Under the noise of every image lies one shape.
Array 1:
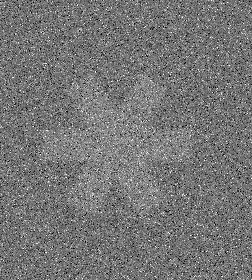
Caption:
light asterisk
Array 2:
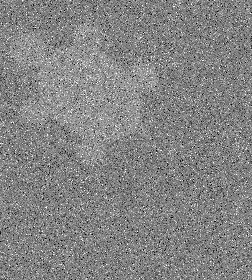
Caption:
light turtle
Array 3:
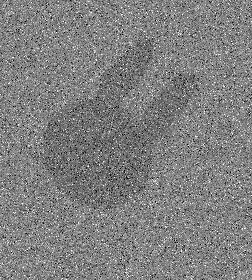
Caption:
dark rabbit's head
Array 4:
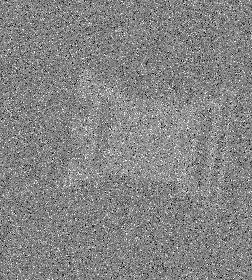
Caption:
light chess rook
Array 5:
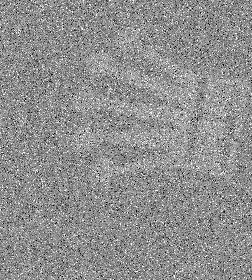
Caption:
light chess queen
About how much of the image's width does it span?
two thirds
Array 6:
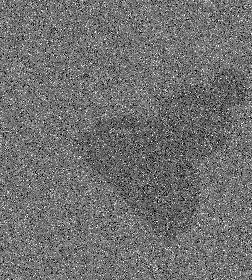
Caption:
dark chess pawn
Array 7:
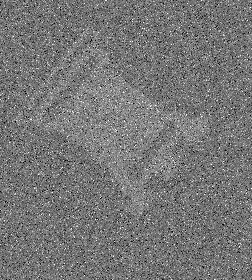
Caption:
light chess rook
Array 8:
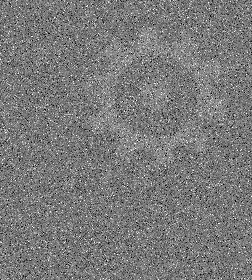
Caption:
light gear
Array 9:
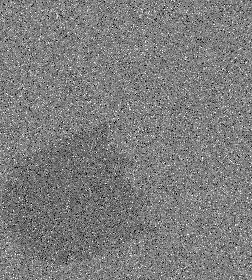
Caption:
dark ghost
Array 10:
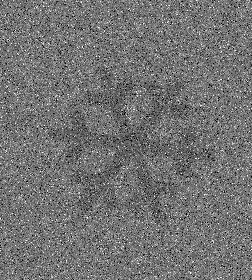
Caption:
dark snowflake
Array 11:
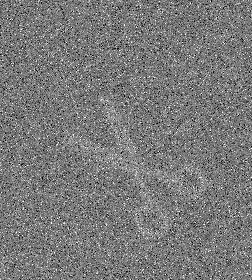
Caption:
light pair of scissors
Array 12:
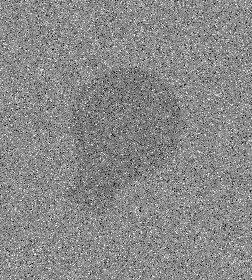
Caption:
dark light bulb
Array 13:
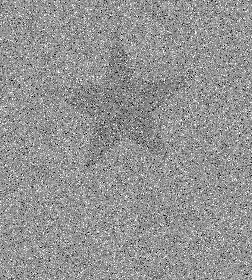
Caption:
dark star
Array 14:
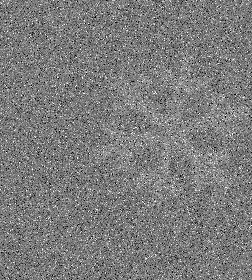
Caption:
light snowflake
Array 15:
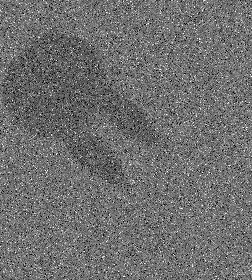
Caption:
dark rabbit's head
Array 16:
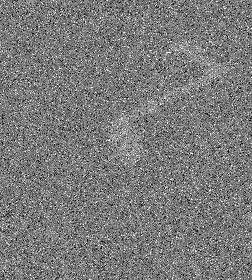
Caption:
light musical note
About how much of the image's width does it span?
half
